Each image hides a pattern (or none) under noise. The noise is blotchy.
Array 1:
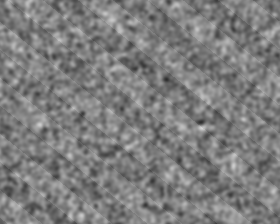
diagonal stripes
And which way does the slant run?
top left to bottom right
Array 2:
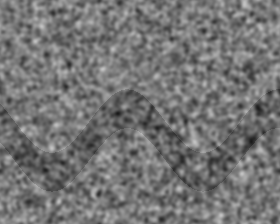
a wavy band
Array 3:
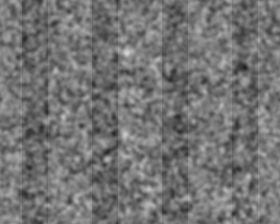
vertical stripes
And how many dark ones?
4
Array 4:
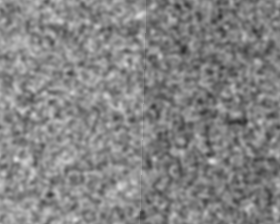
a sharp edge
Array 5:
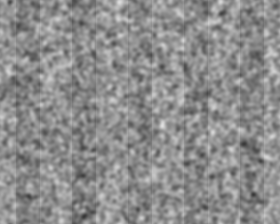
vertical stripes
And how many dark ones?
5
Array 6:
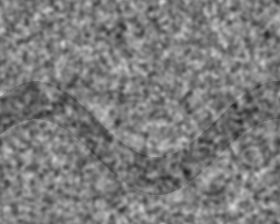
a wavy band
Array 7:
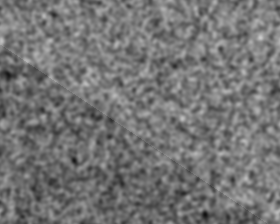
a sharp edge
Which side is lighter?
top right
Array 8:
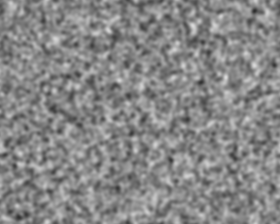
only noise
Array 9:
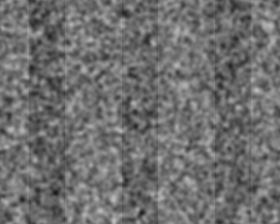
vertical stripes
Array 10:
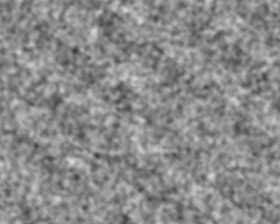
diagonal stripes
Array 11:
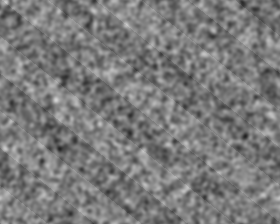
diagonal stripes
